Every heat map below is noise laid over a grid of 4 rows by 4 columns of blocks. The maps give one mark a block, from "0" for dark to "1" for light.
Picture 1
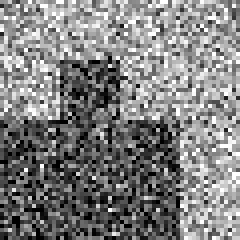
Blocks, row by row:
1111
1011
0001
0001
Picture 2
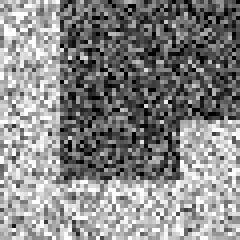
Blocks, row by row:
1000
1000
1001
1111
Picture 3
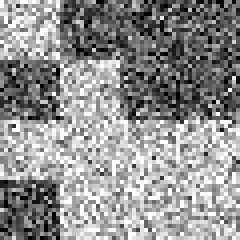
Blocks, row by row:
1000
0100
1111
0111
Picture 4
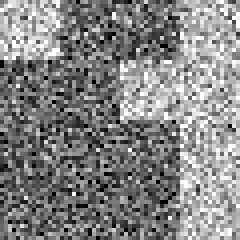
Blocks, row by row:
1001
0011
0001
0001
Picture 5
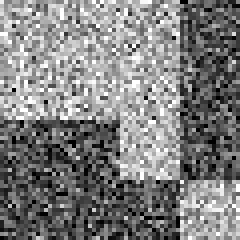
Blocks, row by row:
1110
1110
0010
0001
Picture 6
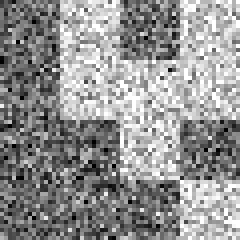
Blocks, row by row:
0101
0111
0010
0001
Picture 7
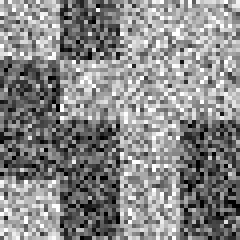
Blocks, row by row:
1011
0111
0010
1010
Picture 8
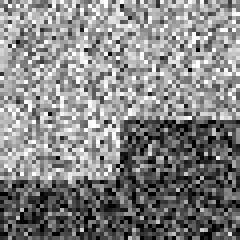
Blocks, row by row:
1111
1111
1100
0000
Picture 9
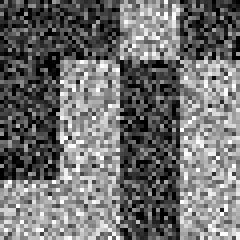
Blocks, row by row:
0010
0101
0101
1101
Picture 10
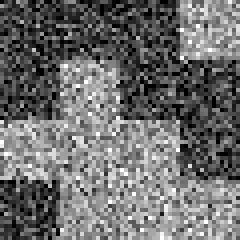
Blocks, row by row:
0001
0100
1110
0111
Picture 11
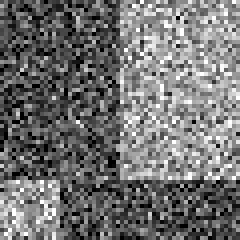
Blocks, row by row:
0011
0011
0011
1000
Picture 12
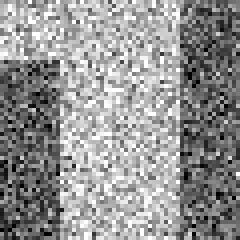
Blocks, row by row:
1110
0110
0110
0110
